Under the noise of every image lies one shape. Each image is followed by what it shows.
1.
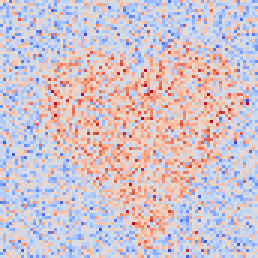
heart
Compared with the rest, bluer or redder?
redder
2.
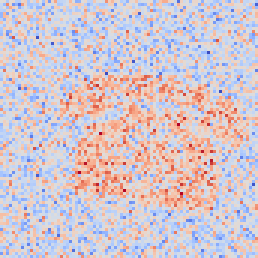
telephone
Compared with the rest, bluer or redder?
redder
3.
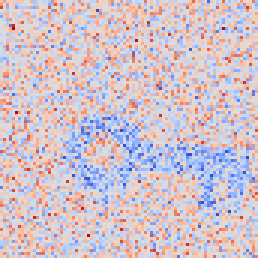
key
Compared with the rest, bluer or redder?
bluer
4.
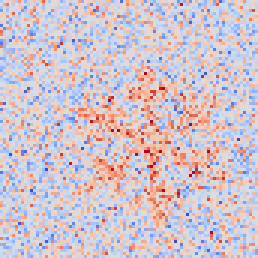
snowflake
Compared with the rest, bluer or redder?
redder
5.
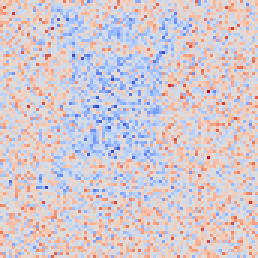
chess rook
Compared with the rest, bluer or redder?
bluer
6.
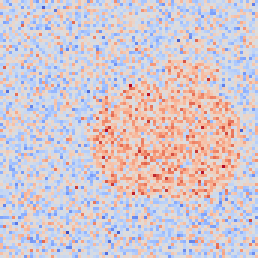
apple
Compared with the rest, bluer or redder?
redder
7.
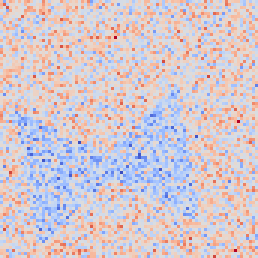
bow tie
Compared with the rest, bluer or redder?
bluer
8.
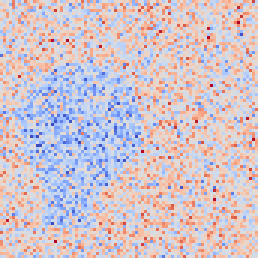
light bulb
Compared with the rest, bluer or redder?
bluer
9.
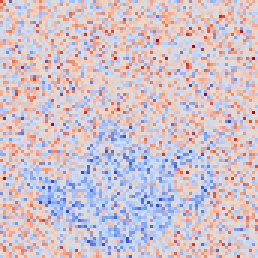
teapot
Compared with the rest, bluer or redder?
bluer
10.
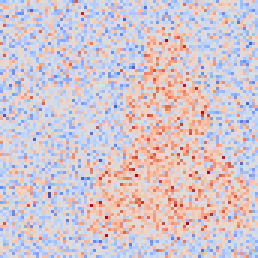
chess pawn
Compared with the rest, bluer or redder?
redder
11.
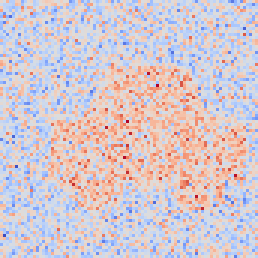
car
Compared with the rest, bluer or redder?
redder
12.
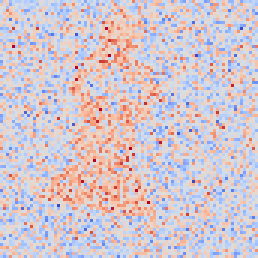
chess bishop
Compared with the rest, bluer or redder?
redder
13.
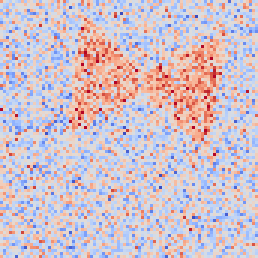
bow tie
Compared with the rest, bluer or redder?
redder
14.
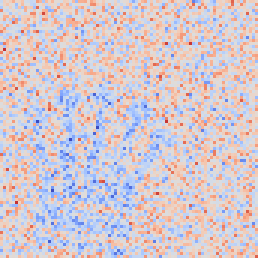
chess queen
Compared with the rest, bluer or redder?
bluer
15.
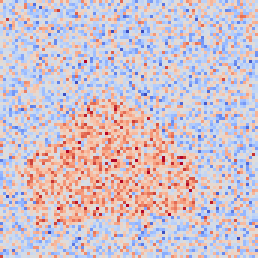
cloud
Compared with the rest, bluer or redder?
redder
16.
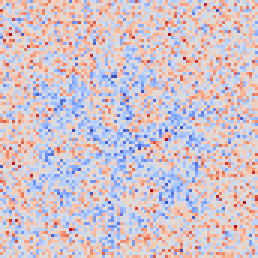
snowflake
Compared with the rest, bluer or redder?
bluer
